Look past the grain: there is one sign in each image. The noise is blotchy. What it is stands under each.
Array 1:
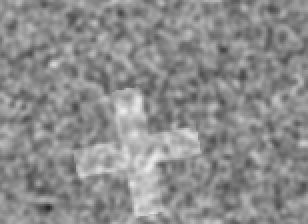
plus sign
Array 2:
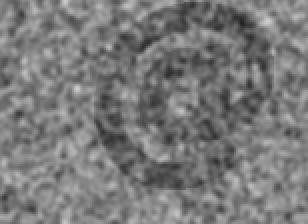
at sign
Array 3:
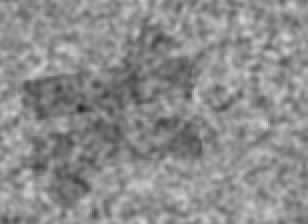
not-equal sign
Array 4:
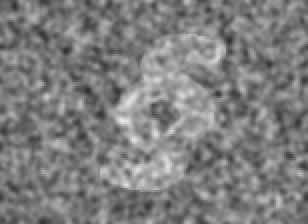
section sign
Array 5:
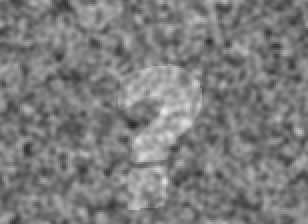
question mark
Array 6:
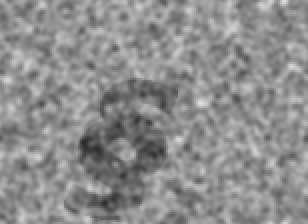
section sign
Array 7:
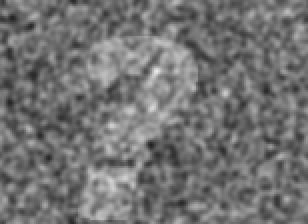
question mark
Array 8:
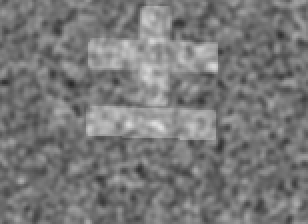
plus-minus sign
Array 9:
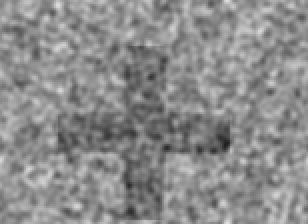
plus sign
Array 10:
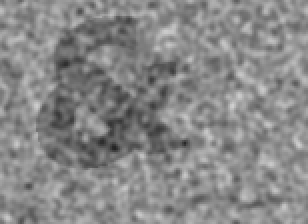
ampersand
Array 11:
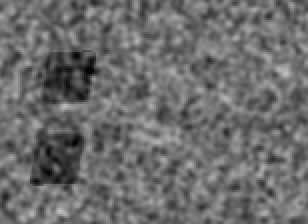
colon
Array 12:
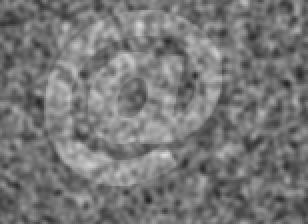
at sign
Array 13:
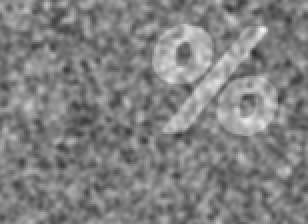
percent sign
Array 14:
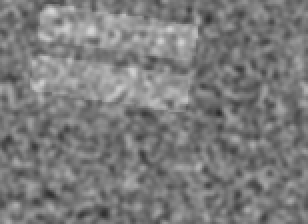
equals sign
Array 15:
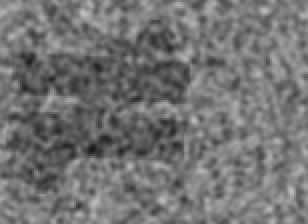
not-equal sign
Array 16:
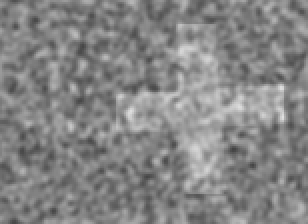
plus sign
